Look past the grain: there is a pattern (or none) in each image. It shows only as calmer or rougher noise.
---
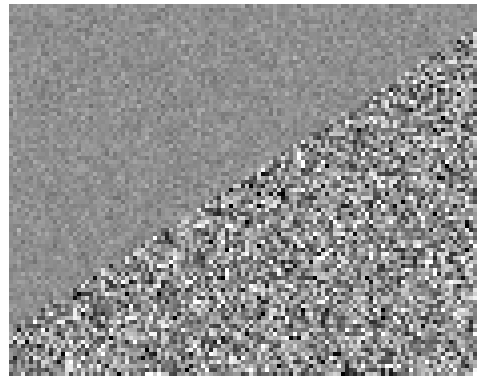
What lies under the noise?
a sharp edge
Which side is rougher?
bottom right
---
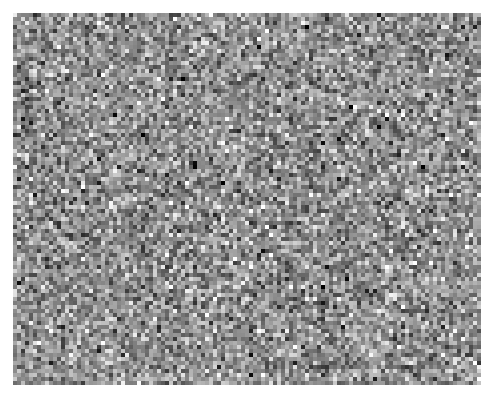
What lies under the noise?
only noise
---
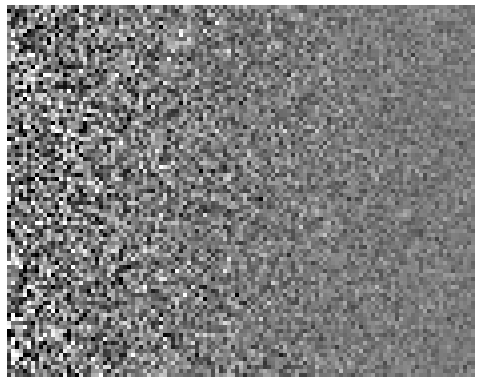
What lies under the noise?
a smooth slope
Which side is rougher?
left
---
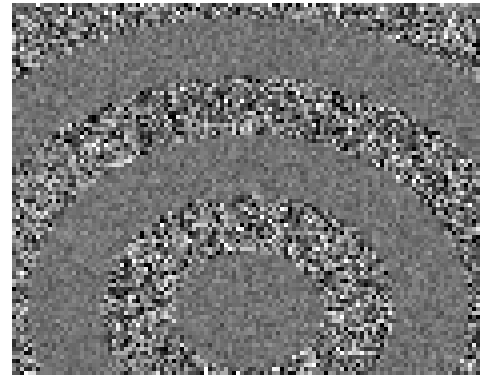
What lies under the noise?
rings round one point
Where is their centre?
bottom middle
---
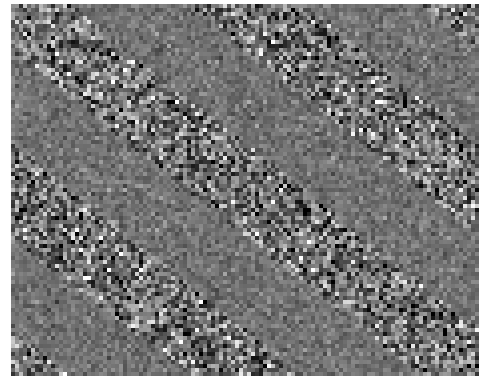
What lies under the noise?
diagonal stripes
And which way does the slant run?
top left to bottom right
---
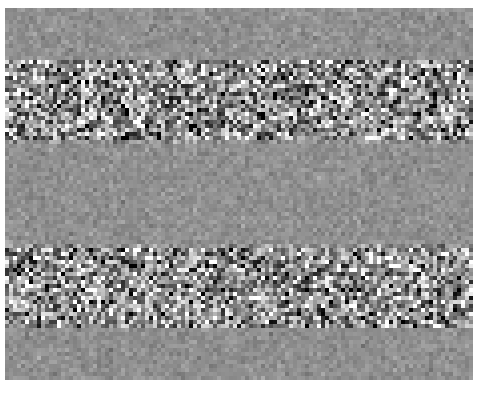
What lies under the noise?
horizontal stripes
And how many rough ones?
2
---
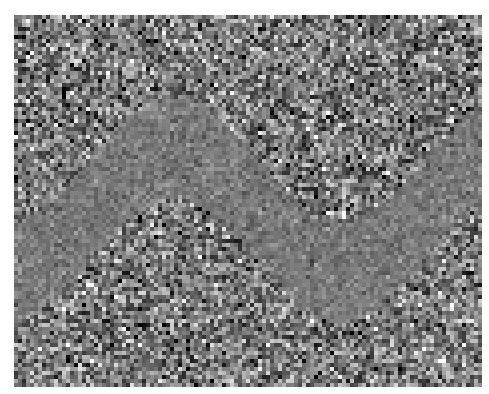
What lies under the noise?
a wavy band
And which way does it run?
left to right
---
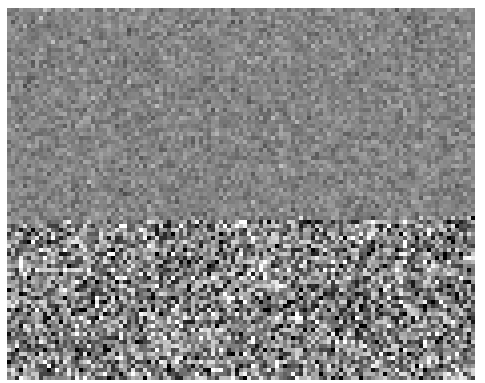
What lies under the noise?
a sharp edge
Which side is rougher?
bottom
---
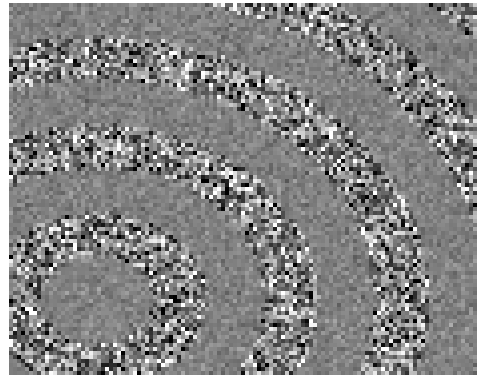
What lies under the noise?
rings round one point
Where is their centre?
bottom left
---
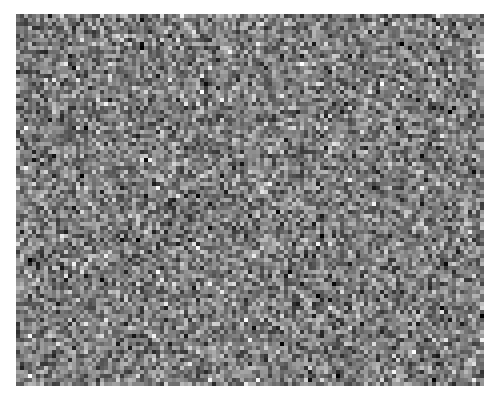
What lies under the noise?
only noise
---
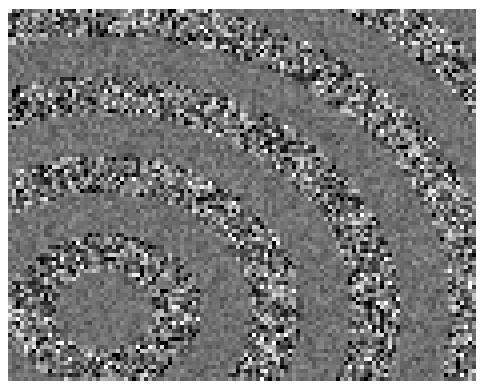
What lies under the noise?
rings round one point
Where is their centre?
bottom left
